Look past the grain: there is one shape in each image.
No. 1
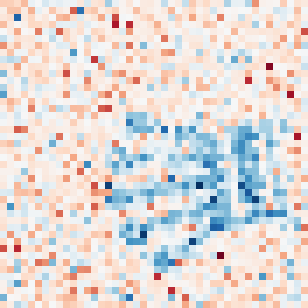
chess queen
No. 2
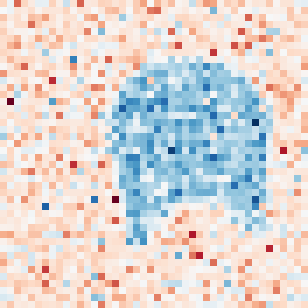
cat's head
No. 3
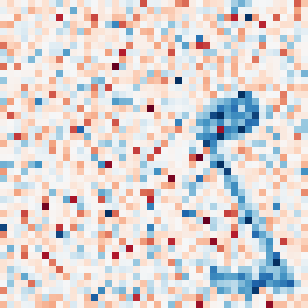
musical note
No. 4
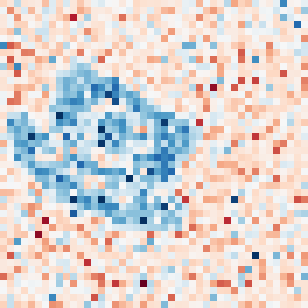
telephone
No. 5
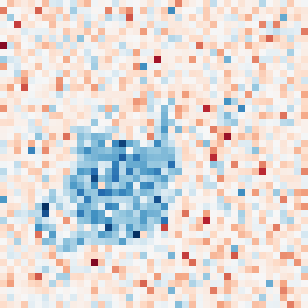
teapot
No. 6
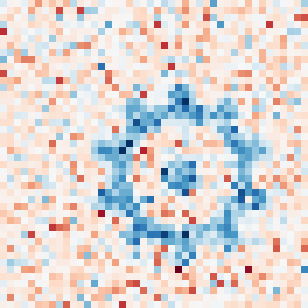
gear
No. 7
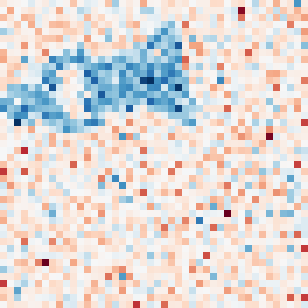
chess bishop
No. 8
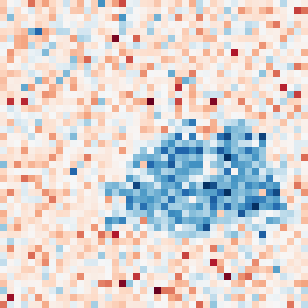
chess knight
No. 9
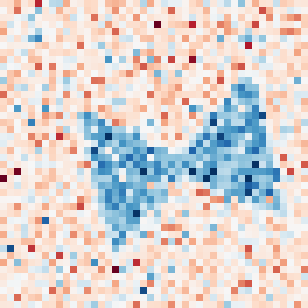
bow tie
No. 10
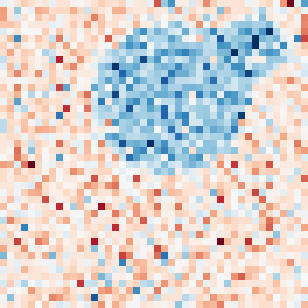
light bulb
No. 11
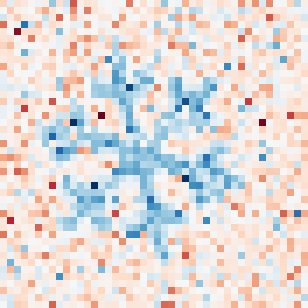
snowflake
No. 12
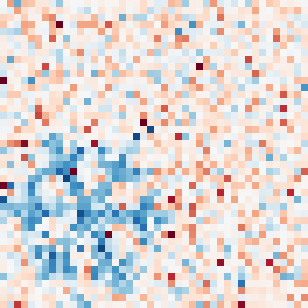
snowflake
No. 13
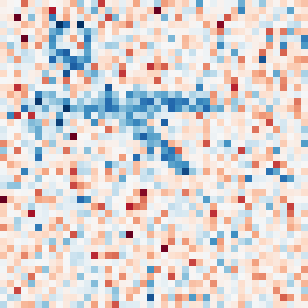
pair of scissors
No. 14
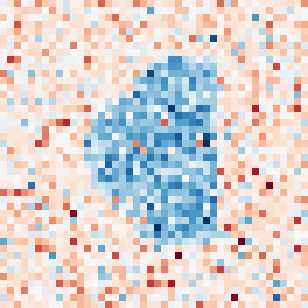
cloud
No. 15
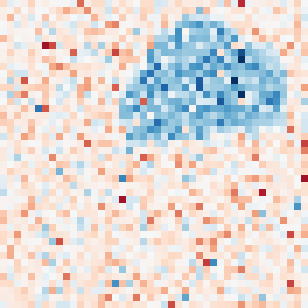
cloud
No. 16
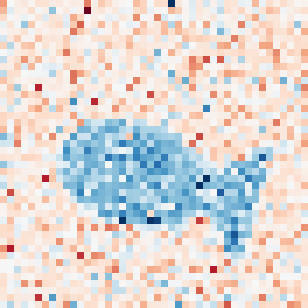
fish
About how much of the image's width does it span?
two thirds
